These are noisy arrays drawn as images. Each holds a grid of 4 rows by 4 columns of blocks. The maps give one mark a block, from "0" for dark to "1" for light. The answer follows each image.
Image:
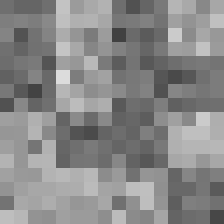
0101
0100
1001
1110
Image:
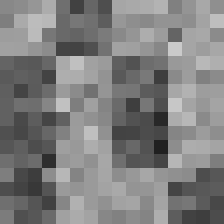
1011
0101
0101
0110
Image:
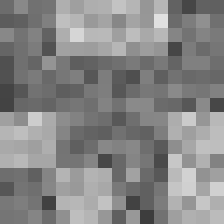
0110
0000
1001
0101
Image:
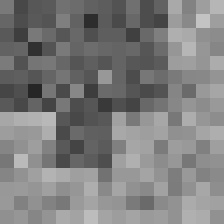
0001
0001
1011
1111
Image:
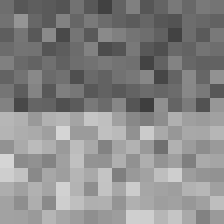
0000
0000
1111
1111
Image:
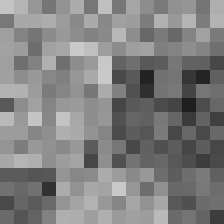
1111
1100
1100
0110
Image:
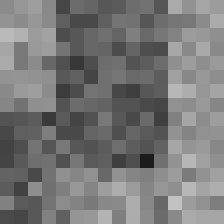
1001
1001
0001
0111
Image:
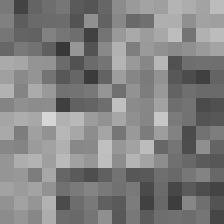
0011
1010
1110
1000
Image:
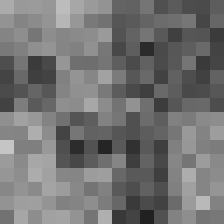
1100
0100
1001
1101
